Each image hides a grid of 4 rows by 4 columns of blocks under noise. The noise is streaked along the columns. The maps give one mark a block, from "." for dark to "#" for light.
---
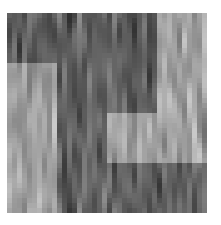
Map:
...#
#..#
#.##
#...
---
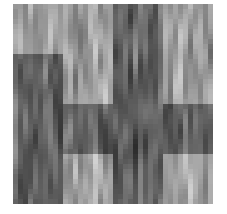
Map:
##.#
.#.#
....
.#.#
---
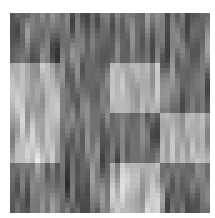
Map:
....
#.#.
#..#
..#.
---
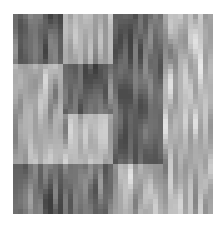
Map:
.#.#
#..#
##.#
..##
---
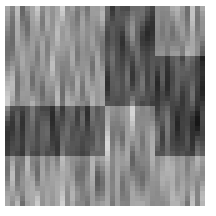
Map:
##.#
##..
..#.
####
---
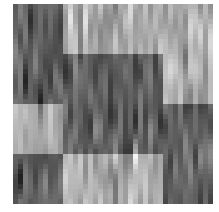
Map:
.###
...#
#...
.##.
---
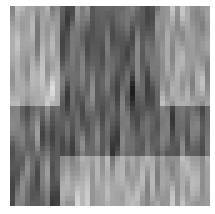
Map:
#..#
#..#
....
.###
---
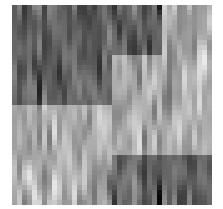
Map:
...#
..##
####
##..
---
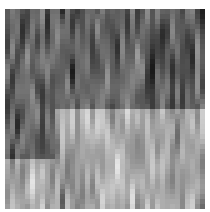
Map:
....
....
.###
####
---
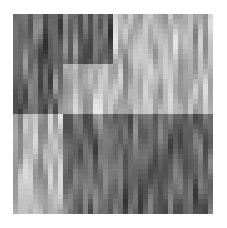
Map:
..##
.###
#...
#...
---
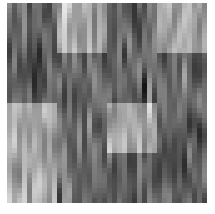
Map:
.#.#
....
#.#.
#...
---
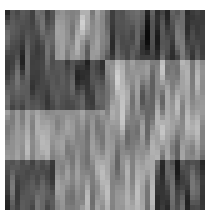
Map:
.#..
..##
####
.##.
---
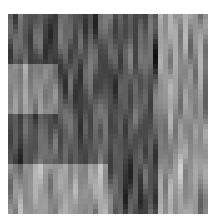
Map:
...#
#..#
...#
##.#
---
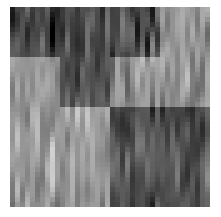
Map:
...#
#.##
##..
##..
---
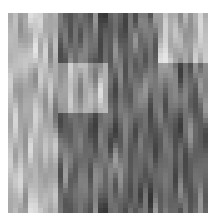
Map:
#..#
##..
#...
#...
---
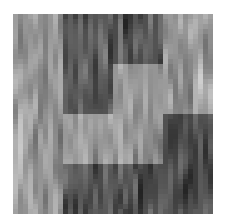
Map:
#..#
#.##
###.
#...
